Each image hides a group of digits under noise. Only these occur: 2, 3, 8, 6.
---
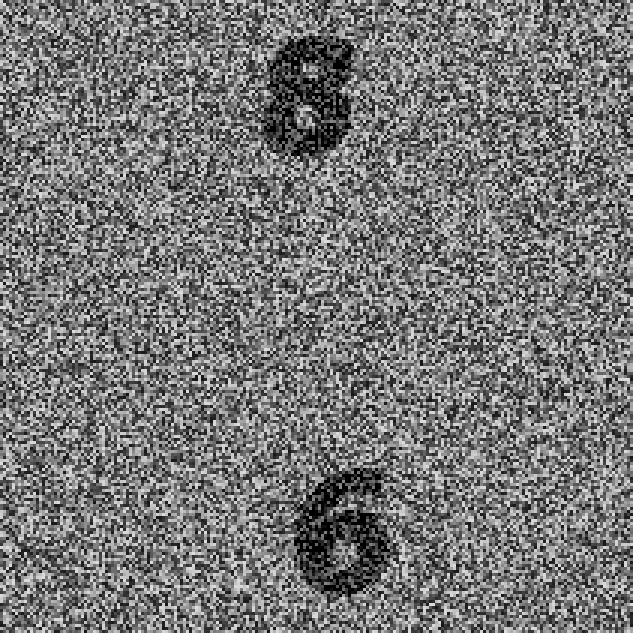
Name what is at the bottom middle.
6
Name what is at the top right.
nothing
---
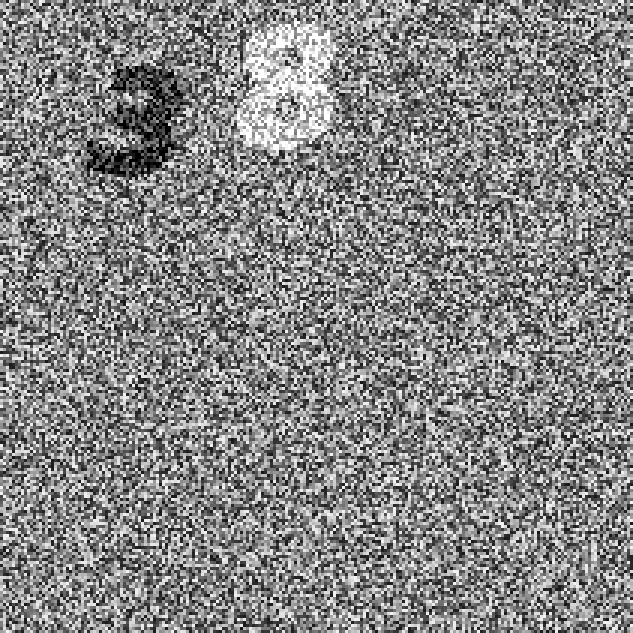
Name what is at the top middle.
8
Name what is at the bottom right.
nothing
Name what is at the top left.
3
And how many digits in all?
2
